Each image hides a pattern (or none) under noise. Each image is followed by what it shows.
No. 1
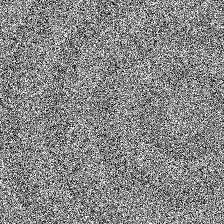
rings round one point
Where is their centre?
middle right
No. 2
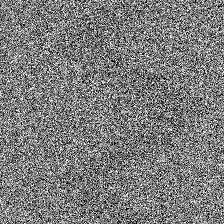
a wavy band
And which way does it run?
top to bottom
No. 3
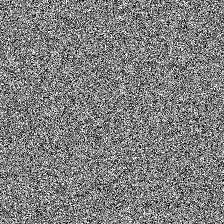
only noise
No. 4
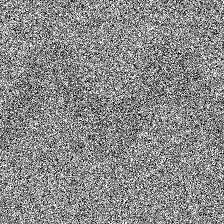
a wavy band
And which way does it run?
left to right
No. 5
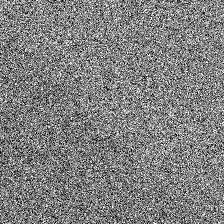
a sharp edge
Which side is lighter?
top right
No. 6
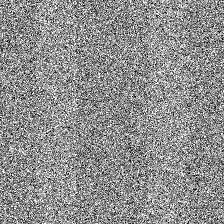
vertical stripes
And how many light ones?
2
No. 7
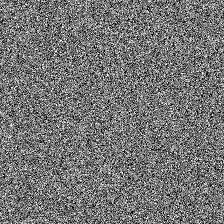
only noise
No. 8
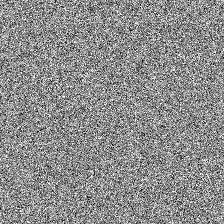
only noise
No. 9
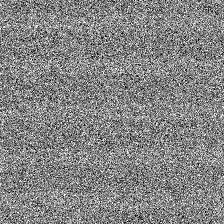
horizontal stripes
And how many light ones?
5
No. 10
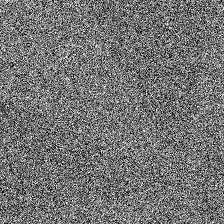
spokes from one point
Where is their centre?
bottom right
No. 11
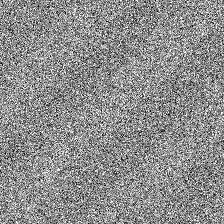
diagonal stripes
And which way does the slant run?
bottom left to top right
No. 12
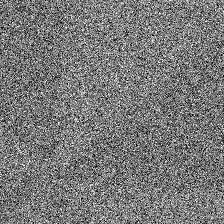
spokes from one point
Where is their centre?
bottom left
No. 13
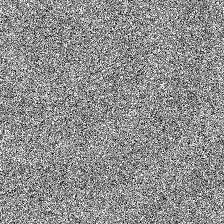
rings round one point
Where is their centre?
top left
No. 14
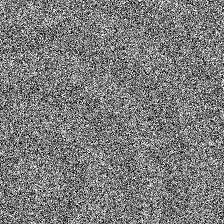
rings round one point
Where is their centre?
bottom left
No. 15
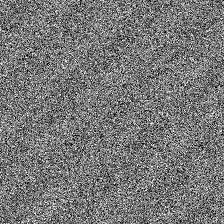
diagonal stripes
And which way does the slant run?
bottom left to top right
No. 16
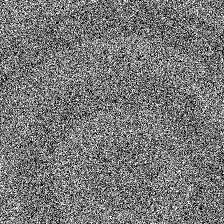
rings round one point
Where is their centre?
bottom middle
